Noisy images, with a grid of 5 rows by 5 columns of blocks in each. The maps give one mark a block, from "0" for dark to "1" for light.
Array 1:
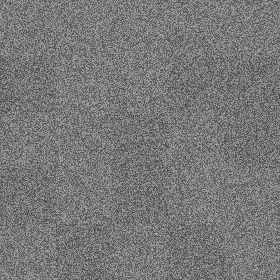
11111
01100
11010
01011
10101
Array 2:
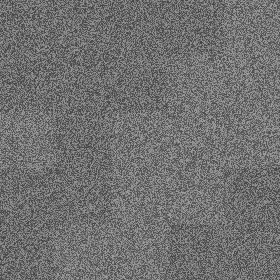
00001
00011
10111
00110
01100
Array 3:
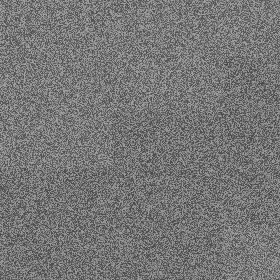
11111
11110
11000
00000
00001
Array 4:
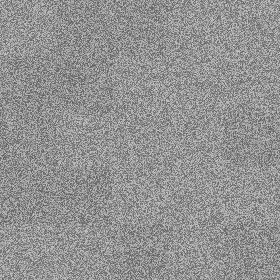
10011
00111
01110
00111
11010
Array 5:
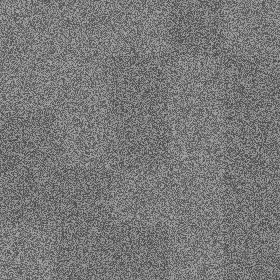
11101
11010
01010
00110
10010
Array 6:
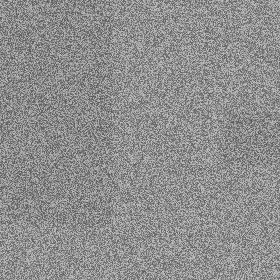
00111
00111
00110
00111
11111
